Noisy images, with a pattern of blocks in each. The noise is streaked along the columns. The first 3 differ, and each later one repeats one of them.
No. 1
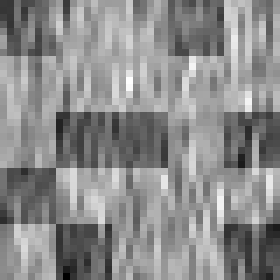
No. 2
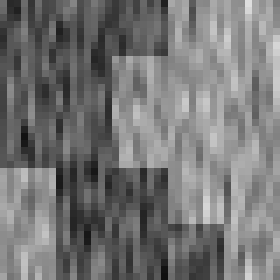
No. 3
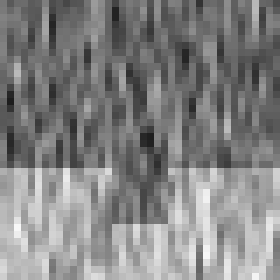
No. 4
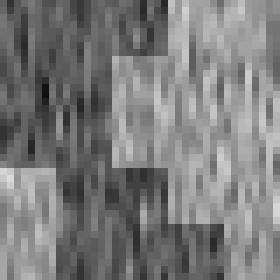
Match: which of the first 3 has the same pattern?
2
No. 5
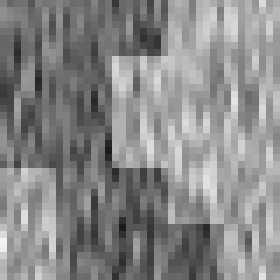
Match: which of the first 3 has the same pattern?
2
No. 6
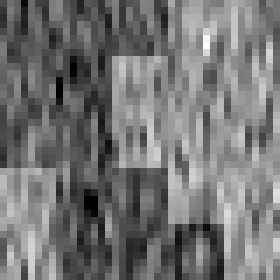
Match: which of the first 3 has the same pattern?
2
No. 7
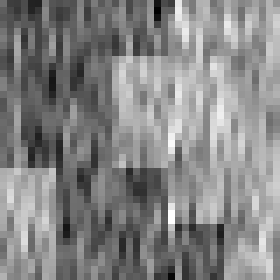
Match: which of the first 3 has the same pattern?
2
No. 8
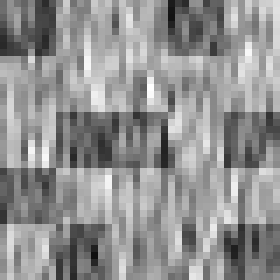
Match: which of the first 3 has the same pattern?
1
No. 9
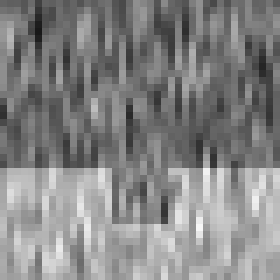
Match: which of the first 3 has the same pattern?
3
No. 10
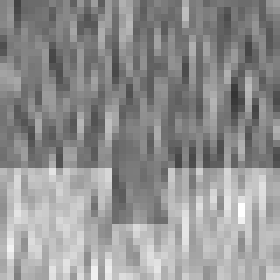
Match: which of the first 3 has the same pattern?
3
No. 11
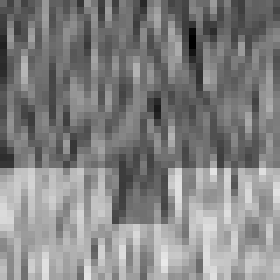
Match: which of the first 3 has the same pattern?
3
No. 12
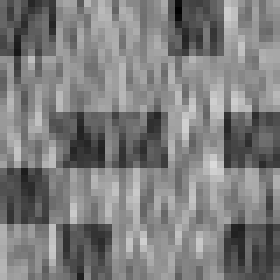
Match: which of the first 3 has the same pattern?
1
